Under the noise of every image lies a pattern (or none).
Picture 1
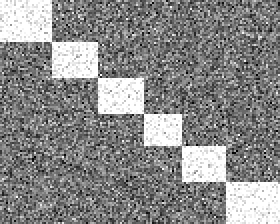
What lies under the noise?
blocks along the diagonal
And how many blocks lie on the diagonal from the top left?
6
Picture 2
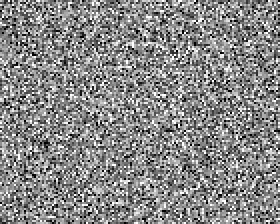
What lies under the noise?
only noise
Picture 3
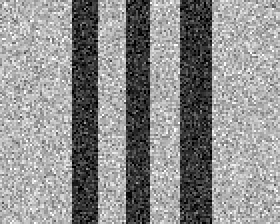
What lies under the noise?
bands of columns
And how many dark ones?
3
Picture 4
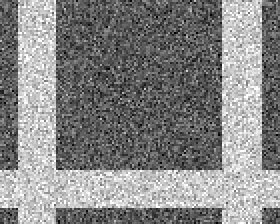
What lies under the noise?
bands of rows crossing bands of columns
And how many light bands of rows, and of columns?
1 and 2
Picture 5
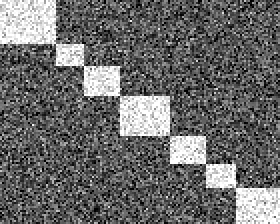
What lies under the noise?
blocks along the diagonal
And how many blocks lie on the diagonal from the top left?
7
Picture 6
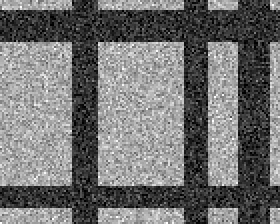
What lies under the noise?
bands of rows crossing bands of columns
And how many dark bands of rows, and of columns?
2 and 3
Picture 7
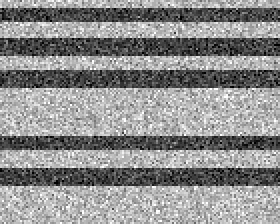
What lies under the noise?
bands of rows
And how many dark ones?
5
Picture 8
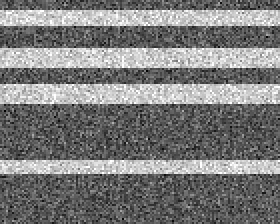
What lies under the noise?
bands of rows
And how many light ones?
4
